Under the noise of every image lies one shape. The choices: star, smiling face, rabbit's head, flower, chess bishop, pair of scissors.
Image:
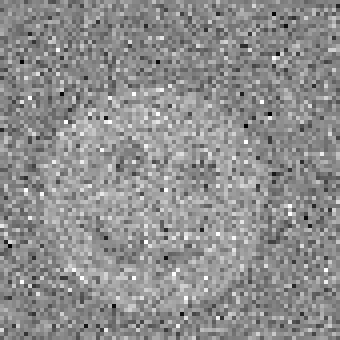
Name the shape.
smiling face
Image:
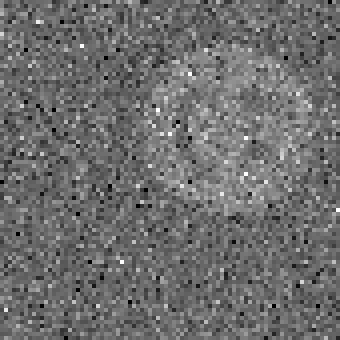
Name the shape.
smiling face
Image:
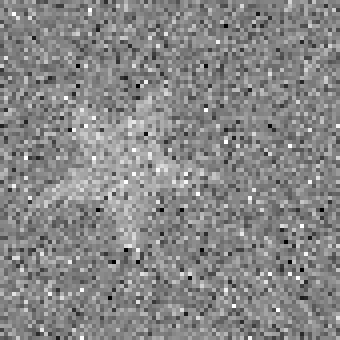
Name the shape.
star
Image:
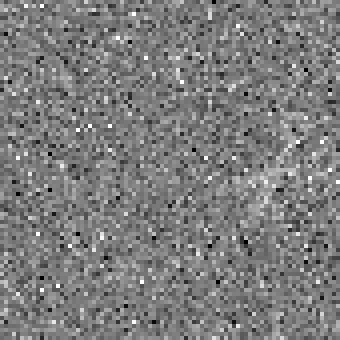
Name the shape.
pair of scissors
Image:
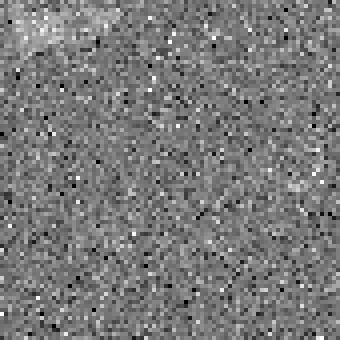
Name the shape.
chess bishop
